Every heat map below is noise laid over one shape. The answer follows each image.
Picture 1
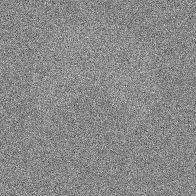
light disc with a wedge cut out
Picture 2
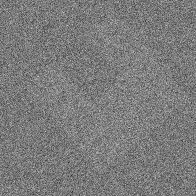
light square with a notch
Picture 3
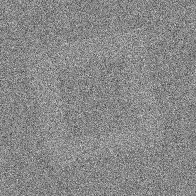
light square frame
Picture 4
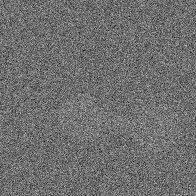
light dumbbell
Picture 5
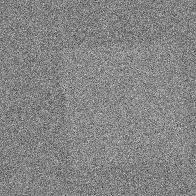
light square
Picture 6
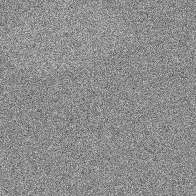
light ellipse
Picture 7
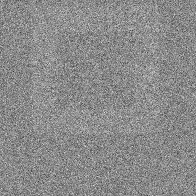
light square frame
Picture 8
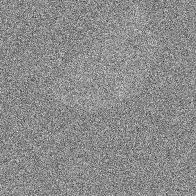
light half disc
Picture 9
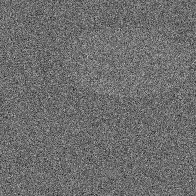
light ellipse
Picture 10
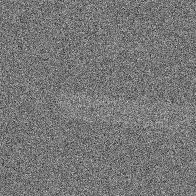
light bar
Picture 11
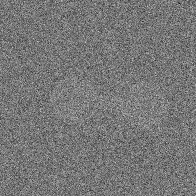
light dumbbell
